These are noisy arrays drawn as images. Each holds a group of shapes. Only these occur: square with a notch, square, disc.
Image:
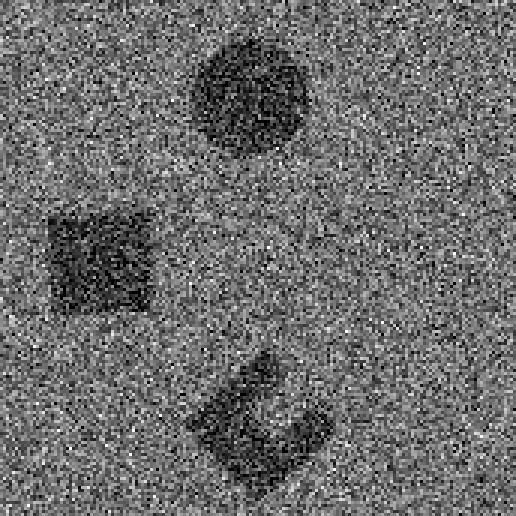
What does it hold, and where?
top middle: disc; middle left: square; bottom middle: square with a notch
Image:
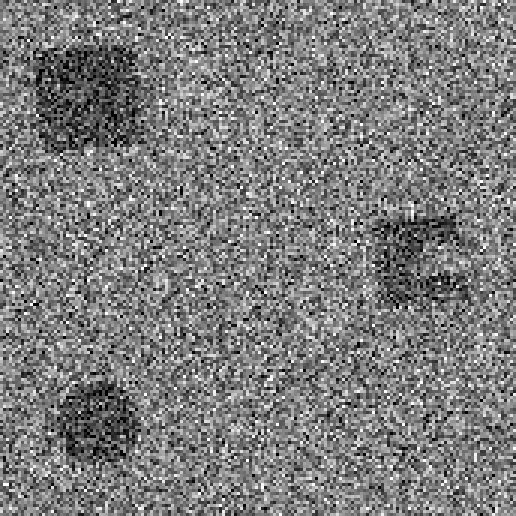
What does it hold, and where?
top left: square; middle right: square with a notch; bottom left: disc
